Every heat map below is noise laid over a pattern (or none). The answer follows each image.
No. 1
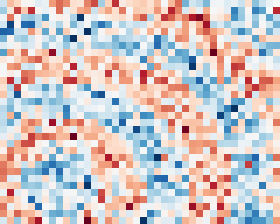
rings round one point
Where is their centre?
bottom left
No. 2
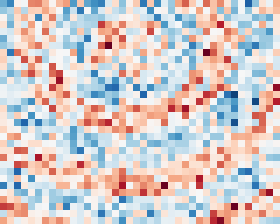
rings round one point
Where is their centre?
top middle
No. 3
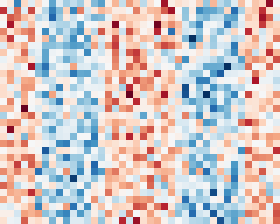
vertical stripes
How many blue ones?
2
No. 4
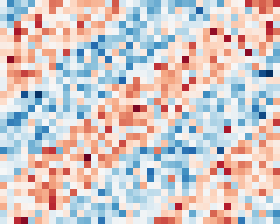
diagonal stripes
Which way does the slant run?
bottom left to top right
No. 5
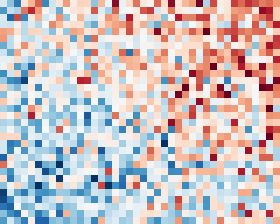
a smooth slope
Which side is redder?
top right
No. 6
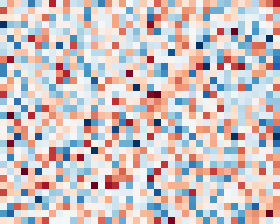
only noise
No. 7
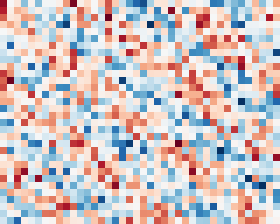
diagonal stripes
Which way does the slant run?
top left to bottom right
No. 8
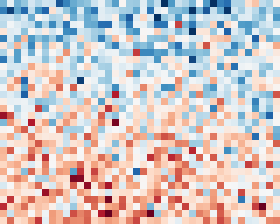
a smooth slope
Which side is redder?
bottom
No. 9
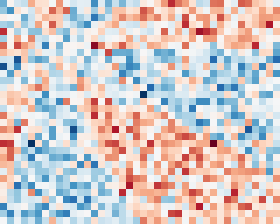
spokes from one point
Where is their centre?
top left
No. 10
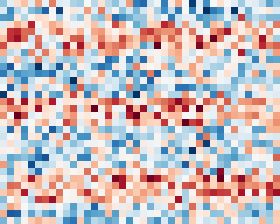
horizontal stripes
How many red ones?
3
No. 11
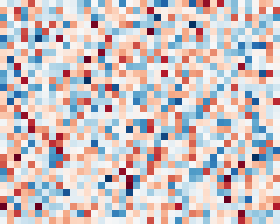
only noise
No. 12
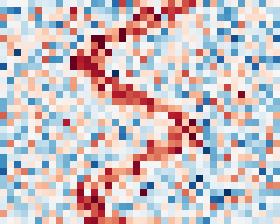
a wavy band
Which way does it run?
top to bottom
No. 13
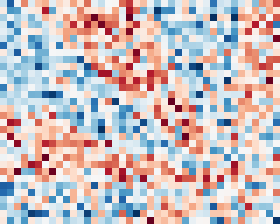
spokes from one point
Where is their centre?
bottom right
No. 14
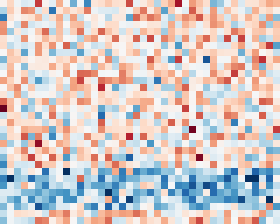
one horizontal stripe
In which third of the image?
bottom
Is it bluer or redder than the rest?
bluer
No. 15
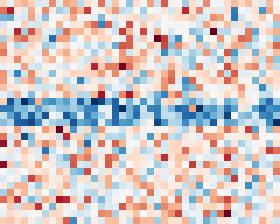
one horizontal stripe
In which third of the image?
middle
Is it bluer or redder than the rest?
bluer
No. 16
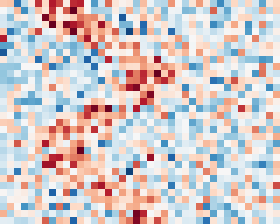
a wavy band
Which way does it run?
top to bottom
